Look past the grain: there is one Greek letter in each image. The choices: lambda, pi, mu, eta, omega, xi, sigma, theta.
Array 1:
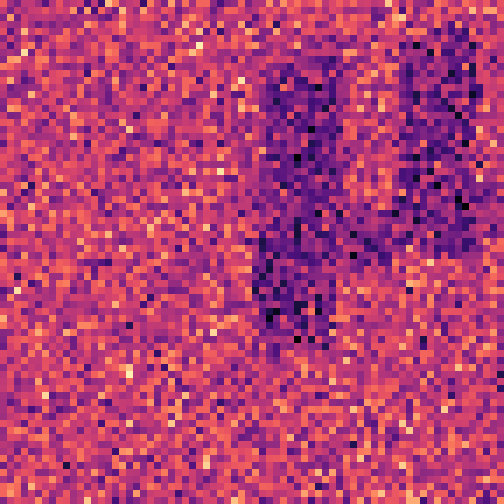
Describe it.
dark mu
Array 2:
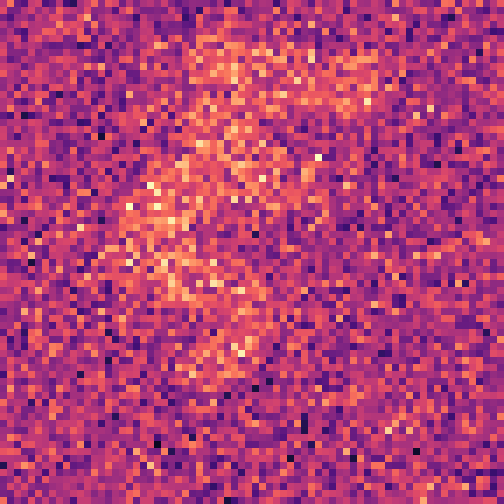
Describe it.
light xi
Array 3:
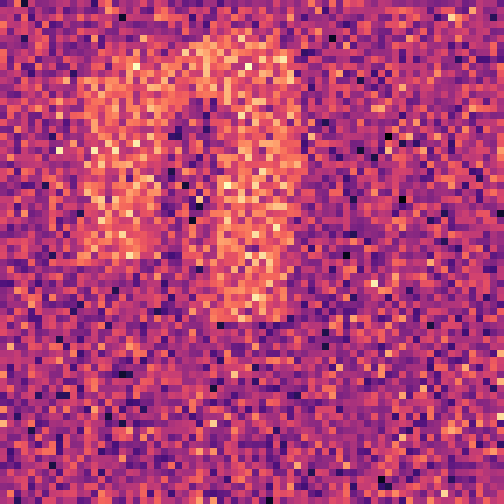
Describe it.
light eta
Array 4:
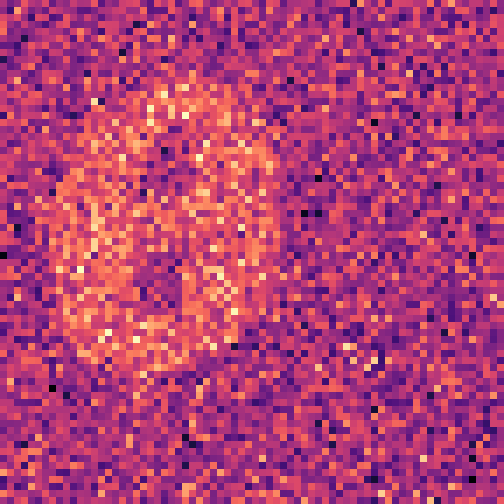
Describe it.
light theta
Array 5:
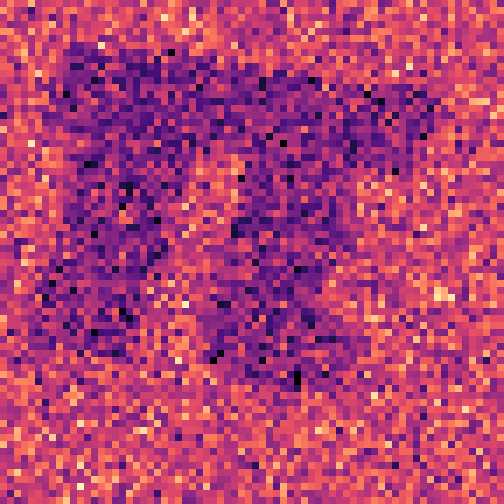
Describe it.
dark pi
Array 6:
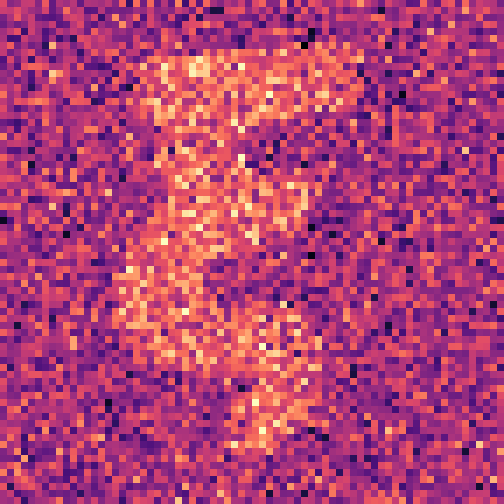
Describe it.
light xi
